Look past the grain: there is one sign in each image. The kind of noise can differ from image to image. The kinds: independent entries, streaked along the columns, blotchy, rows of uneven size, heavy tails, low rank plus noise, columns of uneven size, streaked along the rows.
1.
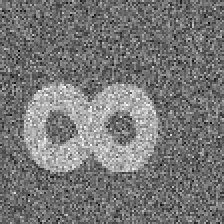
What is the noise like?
independent entries
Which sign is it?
infinity sign
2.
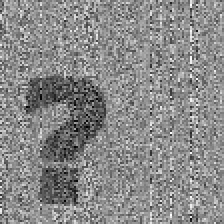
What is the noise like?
columns of uneven size
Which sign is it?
question mark
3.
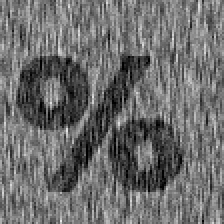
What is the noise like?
streaked along the columns
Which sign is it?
percent sign
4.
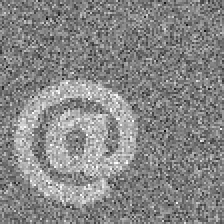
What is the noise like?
independent entries
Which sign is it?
at sign
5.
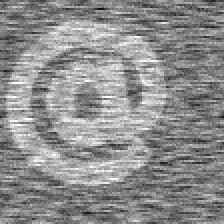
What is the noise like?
streaked along the rows
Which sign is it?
at sign
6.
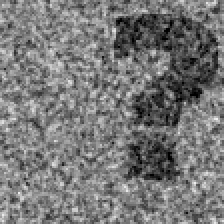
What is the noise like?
blotchy
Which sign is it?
question mark
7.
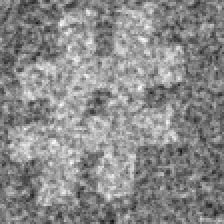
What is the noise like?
blotchy
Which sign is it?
hash sign
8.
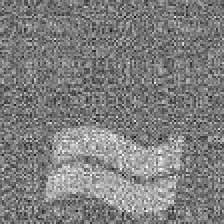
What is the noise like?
low rank plus noise
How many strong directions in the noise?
two
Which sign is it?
approximately sign
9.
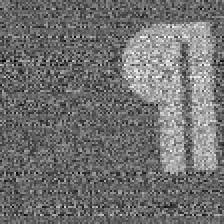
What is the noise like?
rows of uneven size
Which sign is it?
pilcrow
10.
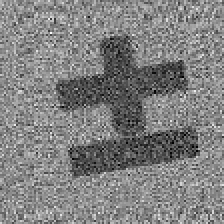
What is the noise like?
low rank plus noise
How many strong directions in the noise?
two
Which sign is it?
plus-minus sign
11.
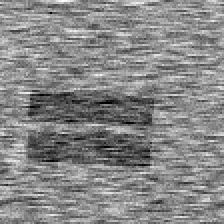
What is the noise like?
streaked along the rows
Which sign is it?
equals sign
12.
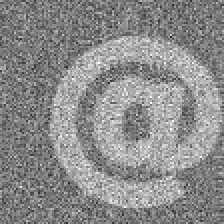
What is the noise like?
low rank plus noise
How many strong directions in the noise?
five to eight
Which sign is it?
at sign
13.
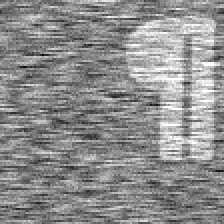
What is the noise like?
streaked along the rows
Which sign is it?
pilcrow
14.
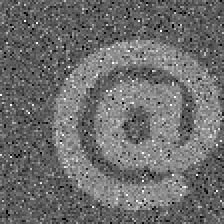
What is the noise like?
heavy tails
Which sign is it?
at sign
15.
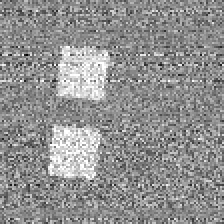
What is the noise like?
rows of uneven size
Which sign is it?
colon
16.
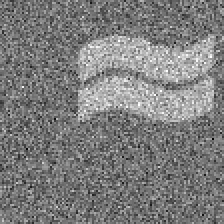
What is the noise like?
independent entries
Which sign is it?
approximately sign
